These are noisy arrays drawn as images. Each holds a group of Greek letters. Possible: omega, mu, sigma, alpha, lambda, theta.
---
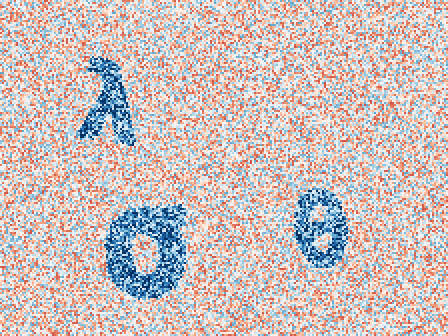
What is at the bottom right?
theta
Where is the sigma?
bottom left
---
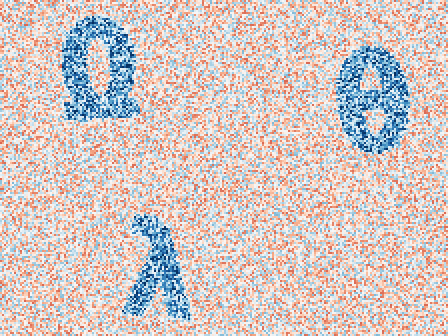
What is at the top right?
theta
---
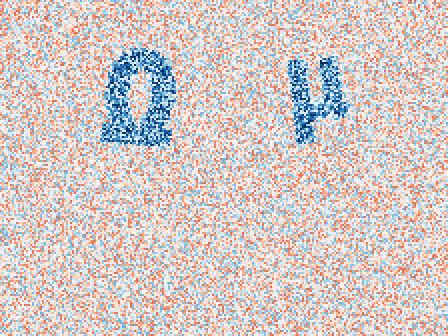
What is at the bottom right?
nothing
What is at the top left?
omega
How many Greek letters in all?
2
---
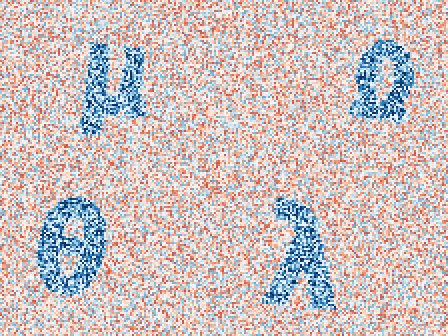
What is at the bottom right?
lambda
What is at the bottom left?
theta
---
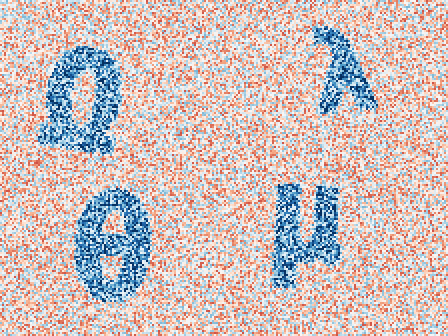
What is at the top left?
omega
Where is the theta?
bottom left
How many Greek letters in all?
4
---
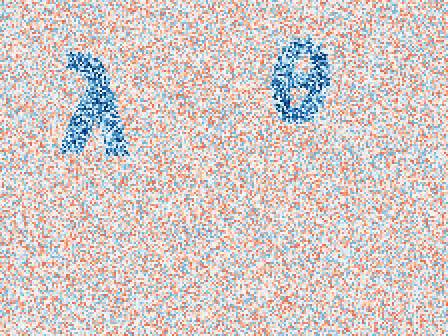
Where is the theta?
top right
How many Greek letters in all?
2
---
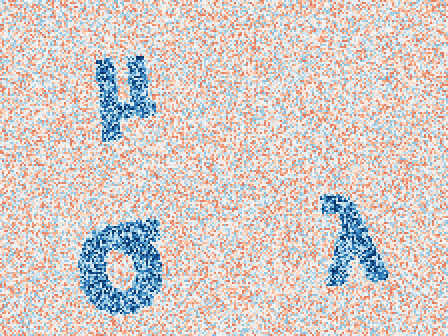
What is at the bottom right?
lambda
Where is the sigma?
bottom left
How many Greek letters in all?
3
